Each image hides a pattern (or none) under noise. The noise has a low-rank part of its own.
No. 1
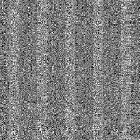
vertical stripes
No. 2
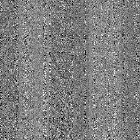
vertical stripes
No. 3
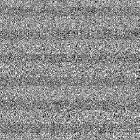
horizontal stripes
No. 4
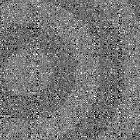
rings round one point
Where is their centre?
middle left
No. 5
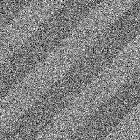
diagonal stripes
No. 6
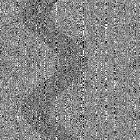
a wavy band
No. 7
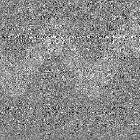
a wavy band
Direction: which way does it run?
left to right
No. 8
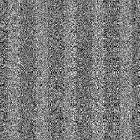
vertical stripes
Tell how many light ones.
5
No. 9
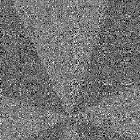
spokes from one point
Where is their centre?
bottom middle
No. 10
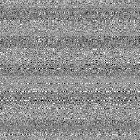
horizontal stripes
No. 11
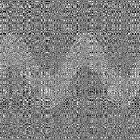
a wavy band
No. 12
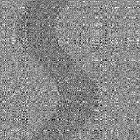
a wavy band
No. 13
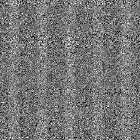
vertical stripes
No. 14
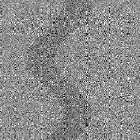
a wavy band
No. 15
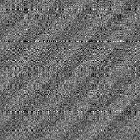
diagonal stripes
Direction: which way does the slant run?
bottom left to top right
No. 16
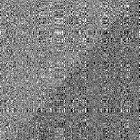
a sharp edge
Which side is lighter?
top left
